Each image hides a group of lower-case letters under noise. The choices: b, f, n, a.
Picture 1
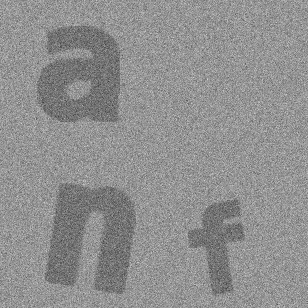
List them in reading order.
top left: a; bottom left: n; bottom right: f
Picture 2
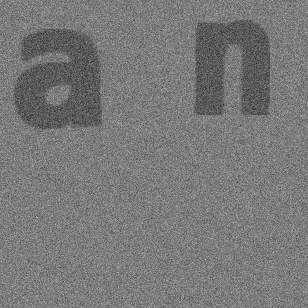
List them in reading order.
top left: a; top right: n
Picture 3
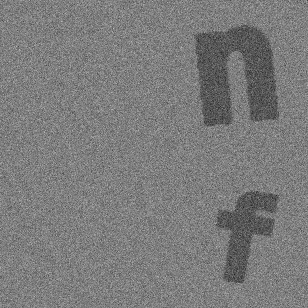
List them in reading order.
top right: n; bottom right: f
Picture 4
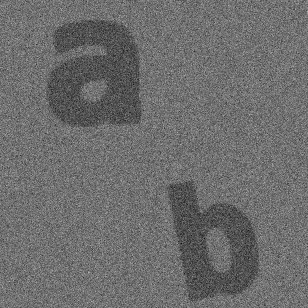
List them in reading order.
top left: a; bottom right: b
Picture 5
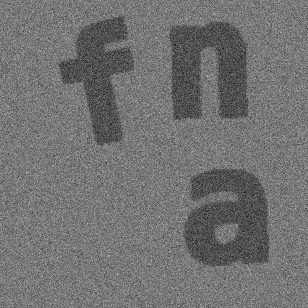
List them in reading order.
top left: f; top right: n; bottom right: a
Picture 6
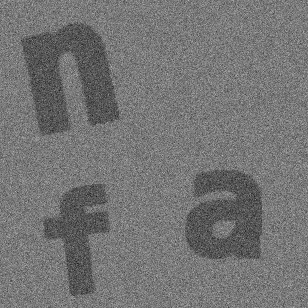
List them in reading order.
top left: n; bottom left: f; bottom right: a
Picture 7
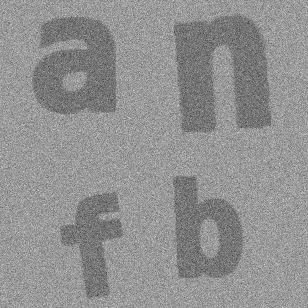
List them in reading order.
top left: a; top right: n; bottom left: f; bottom right: b
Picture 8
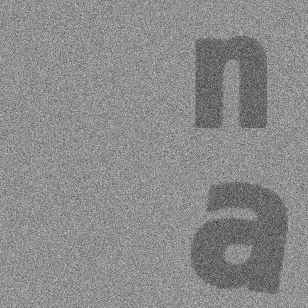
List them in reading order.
top right: n; bottom right: a
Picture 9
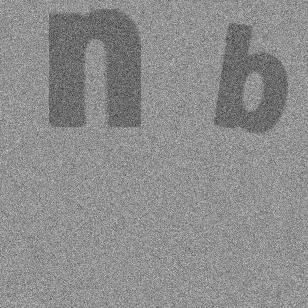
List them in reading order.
top left: n; top right: b
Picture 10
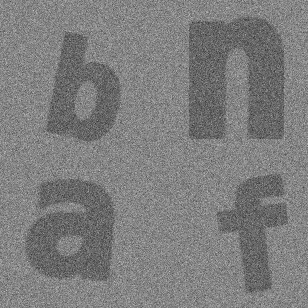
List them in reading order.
top left: b; top right: n; bottom left: a; bottom right: f
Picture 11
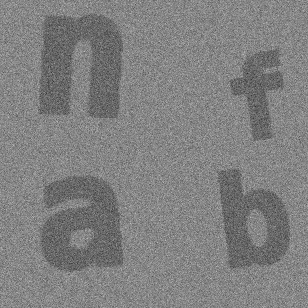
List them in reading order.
top left: n; top right: f; bottom left: a; bottom right: b
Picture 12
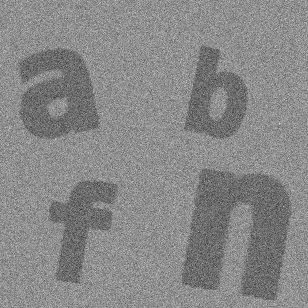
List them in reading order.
top left: a; top right: b; bottom left: f; bottom right: n
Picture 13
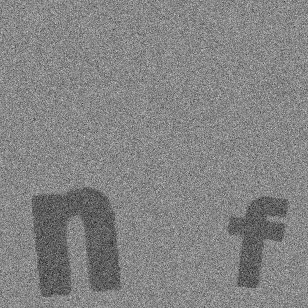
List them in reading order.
bottom left: n; bottom right: f
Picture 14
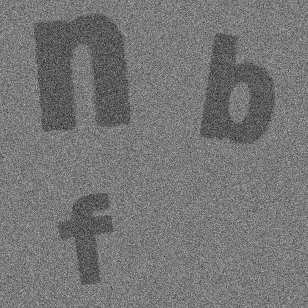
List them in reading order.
top left: n; top right: b; bottom left: f
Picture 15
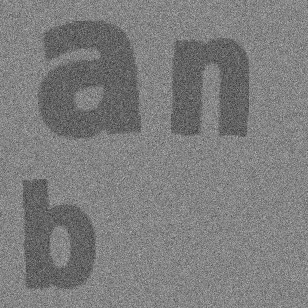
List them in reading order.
top left: a; top right: n; bottom left: b
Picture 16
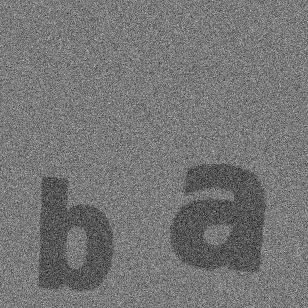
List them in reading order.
bottom left: b; bottom right: a
